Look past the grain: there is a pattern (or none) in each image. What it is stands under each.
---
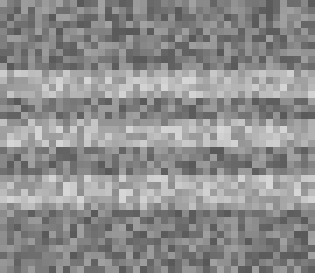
bands of rows
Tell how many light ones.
3
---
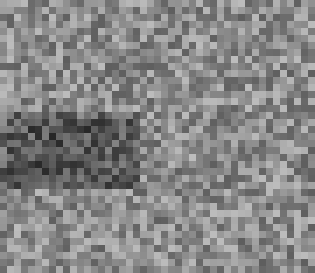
one block
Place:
middle left
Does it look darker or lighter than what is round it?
darker
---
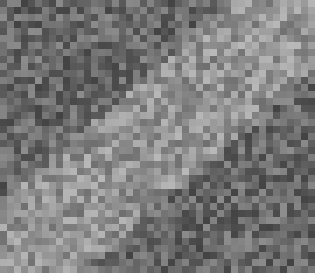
a diagonal band
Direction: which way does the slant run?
bottom left to top right
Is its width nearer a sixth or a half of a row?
a half
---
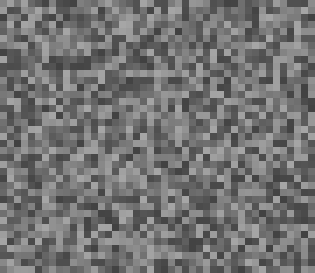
only noise
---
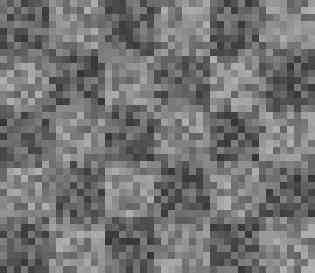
a checkerboard
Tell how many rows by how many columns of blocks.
5 by 6
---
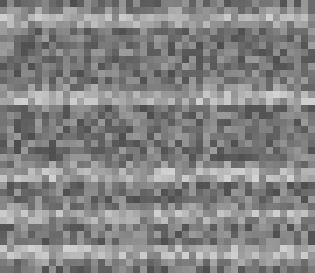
bands of rows
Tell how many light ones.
5
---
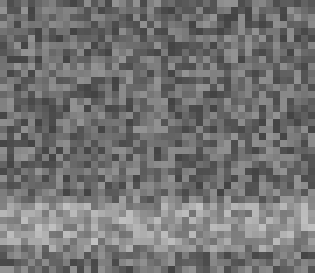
one band of rows
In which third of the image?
bottom
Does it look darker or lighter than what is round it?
lighter
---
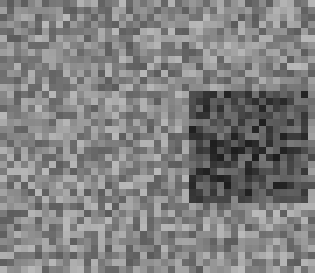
one block
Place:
middle right
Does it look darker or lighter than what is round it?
darker
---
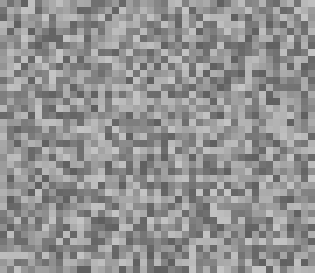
only noise
